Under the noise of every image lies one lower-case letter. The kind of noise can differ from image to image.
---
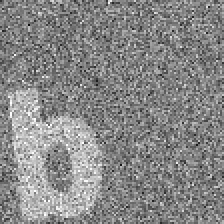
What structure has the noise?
independent entries
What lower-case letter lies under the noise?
b
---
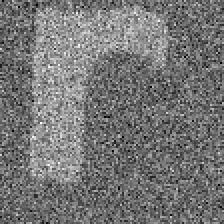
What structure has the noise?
independent entries
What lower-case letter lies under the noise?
r
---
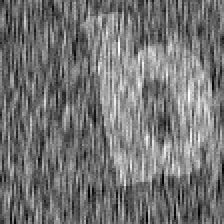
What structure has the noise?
streaked along the columns
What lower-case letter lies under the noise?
b
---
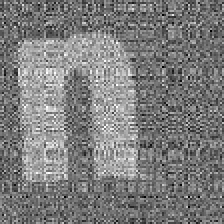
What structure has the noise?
low rank plus noise
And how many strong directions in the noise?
two
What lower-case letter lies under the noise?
n
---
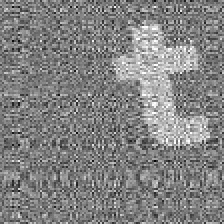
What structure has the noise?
low rank plus noise
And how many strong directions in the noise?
two
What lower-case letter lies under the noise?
t
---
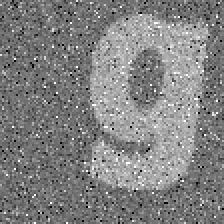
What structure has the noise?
heavy tails
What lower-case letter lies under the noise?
g
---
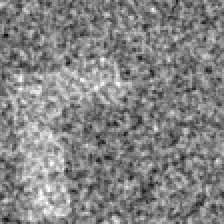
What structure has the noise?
blotchy
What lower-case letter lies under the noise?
r
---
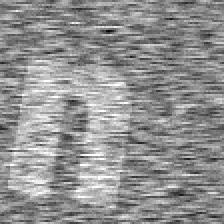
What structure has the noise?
streaked along the rows
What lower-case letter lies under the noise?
n
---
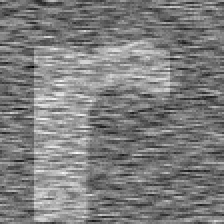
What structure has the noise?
streaked along the rows
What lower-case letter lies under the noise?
r
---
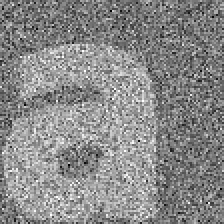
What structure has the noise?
independent entries
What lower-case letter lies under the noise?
a
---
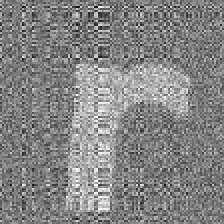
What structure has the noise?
low rank plus noise
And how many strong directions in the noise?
one
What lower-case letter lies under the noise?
r
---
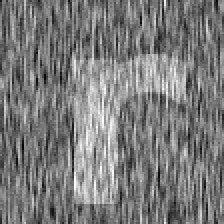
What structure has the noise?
streaked along the columns
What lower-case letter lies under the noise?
r
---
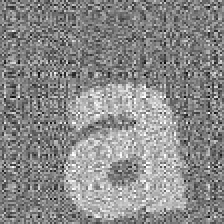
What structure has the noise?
low rank plus noise
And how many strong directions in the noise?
two
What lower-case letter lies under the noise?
a
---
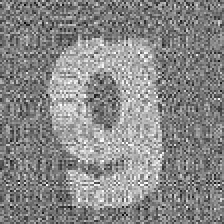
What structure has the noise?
low rank plus noise
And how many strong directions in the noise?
two
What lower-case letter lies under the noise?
g
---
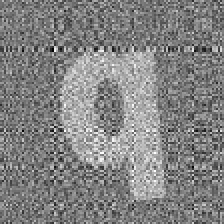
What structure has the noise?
low rank plus noise
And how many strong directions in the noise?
one
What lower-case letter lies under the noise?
q
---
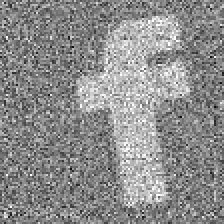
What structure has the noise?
low rank plus noise
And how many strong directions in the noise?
five to eight
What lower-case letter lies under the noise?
f
